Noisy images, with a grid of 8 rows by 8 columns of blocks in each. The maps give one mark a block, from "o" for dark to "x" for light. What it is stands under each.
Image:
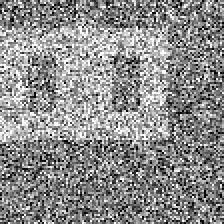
oooooooo
xxxxxxoo
xoxxoxoo
xoxxoxoo
xxxxxxoo
oooooooo
oooooooo
oooooooo
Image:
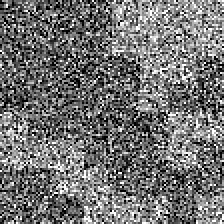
ooooxxxx
ooooxxxx
oooooxxo
oooooxoo
xoooooxx
xxxoooxo
ooxxoooo
oooxxxox
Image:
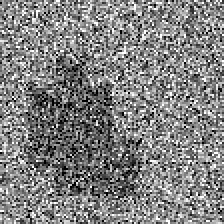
xxxxxxxx
xxxxxxxx
xxoxxxxx
xoooxxxx
xoooxxxx
xooooxxx
xxoooxxx
xxxxxxxx
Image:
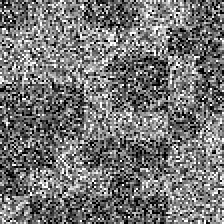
oxxooxxo
xxxxxxoo
xxxxooxo
oooxooxo
oooxxxox
ooxoooxx
oxxxoxxx
xoooooxx
